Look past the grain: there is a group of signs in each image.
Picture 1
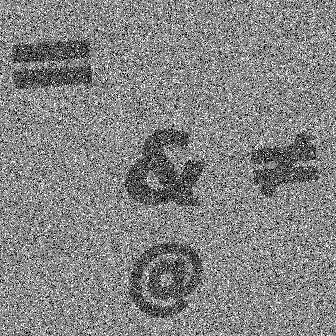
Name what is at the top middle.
nothing
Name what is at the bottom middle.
at sign
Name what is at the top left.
equals sign
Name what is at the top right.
nothing
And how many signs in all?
4
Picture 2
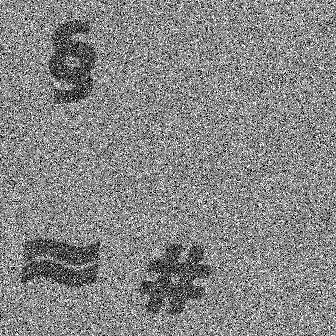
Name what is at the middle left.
nothing
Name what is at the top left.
section sign
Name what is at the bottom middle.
hash sign
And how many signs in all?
3
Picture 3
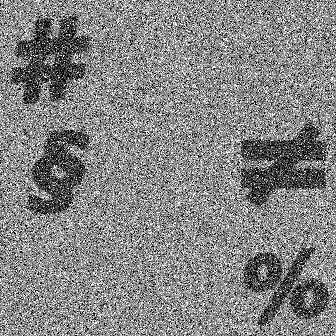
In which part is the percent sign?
bottom right
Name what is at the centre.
nothing
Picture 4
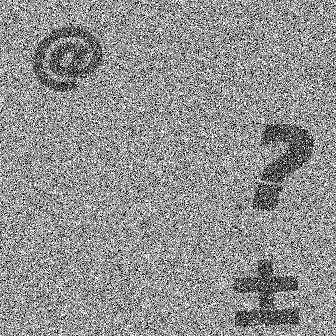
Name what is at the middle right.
question mark
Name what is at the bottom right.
plus-minus sign
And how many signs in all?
3
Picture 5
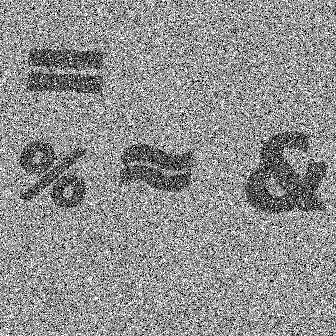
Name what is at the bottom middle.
nothing
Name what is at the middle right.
ampersand
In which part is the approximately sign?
centre
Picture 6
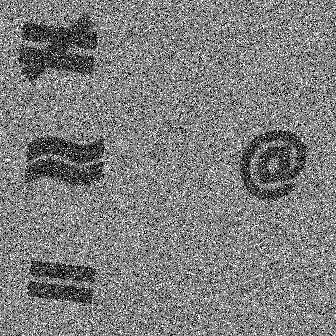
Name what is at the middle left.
approximately sign
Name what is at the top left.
not-equal sign
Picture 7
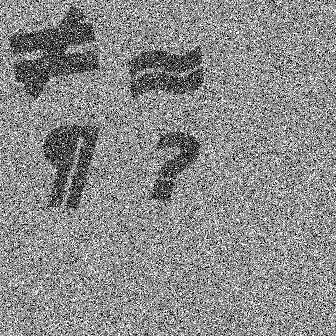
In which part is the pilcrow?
middle left
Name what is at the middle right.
nothing
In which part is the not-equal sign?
top left
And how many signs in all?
4
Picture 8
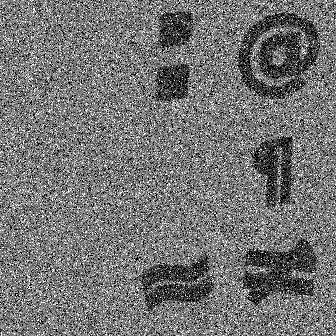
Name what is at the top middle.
colon
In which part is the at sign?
top right
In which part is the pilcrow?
middle right
